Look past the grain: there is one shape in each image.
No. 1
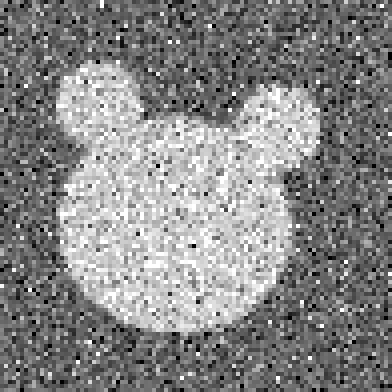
bear's head
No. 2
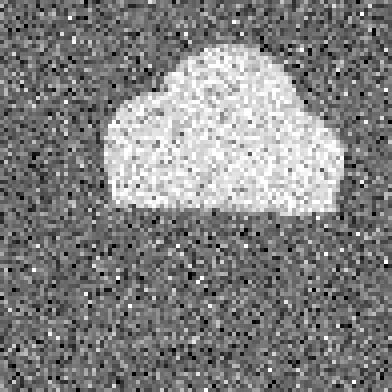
cloud
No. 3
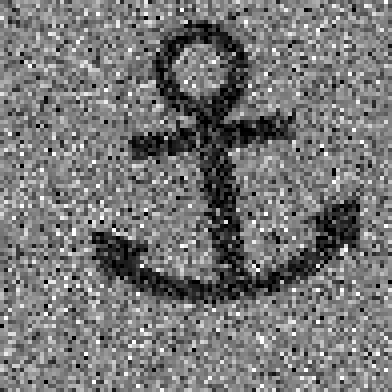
anchor
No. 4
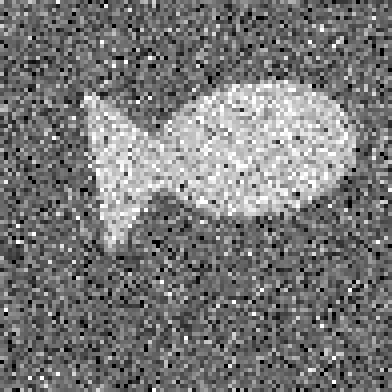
fish
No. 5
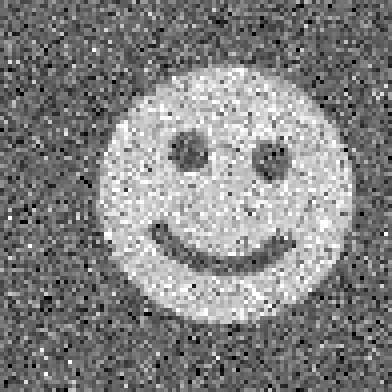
smiling face
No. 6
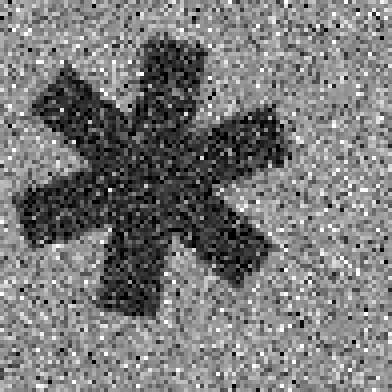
asterisk
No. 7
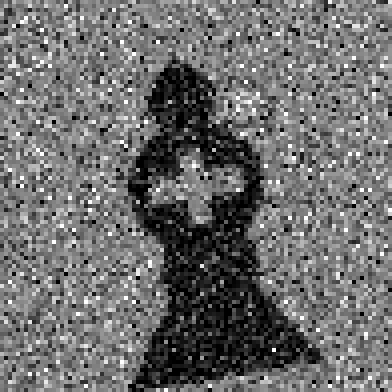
chess bishop
